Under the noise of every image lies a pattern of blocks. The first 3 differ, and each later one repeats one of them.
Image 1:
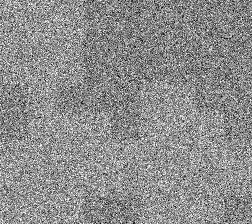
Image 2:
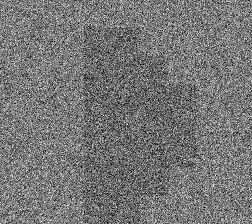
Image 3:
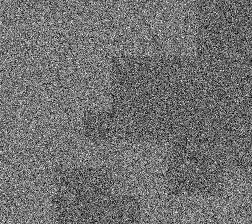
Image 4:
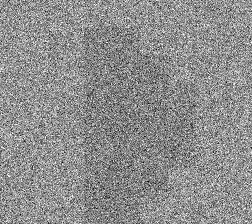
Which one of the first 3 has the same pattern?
2
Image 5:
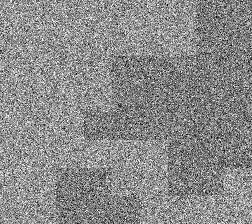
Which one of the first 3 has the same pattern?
3
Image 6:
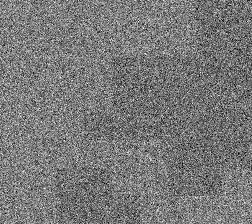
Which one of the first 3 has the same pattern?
3
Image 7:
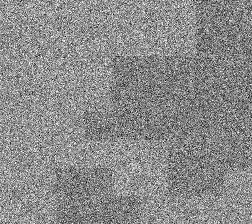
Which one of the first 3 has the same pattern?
3
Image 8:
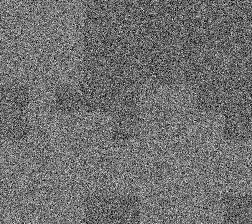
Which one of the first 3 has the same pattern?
1
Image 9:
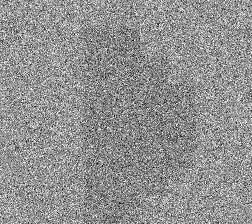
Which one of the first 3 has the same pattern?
2
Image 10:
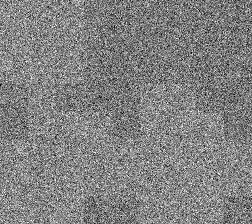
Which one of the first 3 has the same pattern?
1
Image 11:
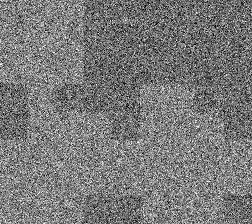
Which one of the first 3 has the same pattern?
1
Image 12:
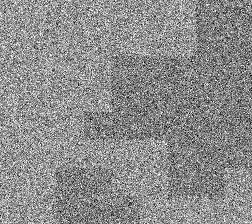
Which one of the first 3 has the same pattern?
3
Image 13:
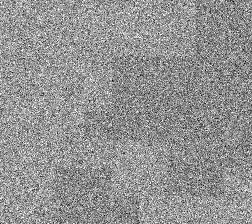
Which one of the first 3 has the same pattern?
3
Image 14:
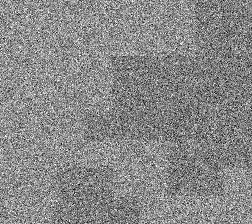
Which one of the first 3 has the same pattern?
3
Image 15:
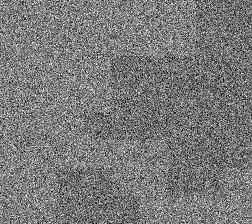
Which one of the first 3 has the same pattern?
3
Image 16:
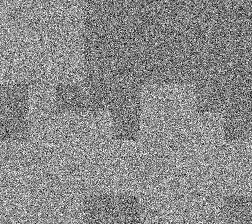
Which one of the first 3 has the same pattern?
1
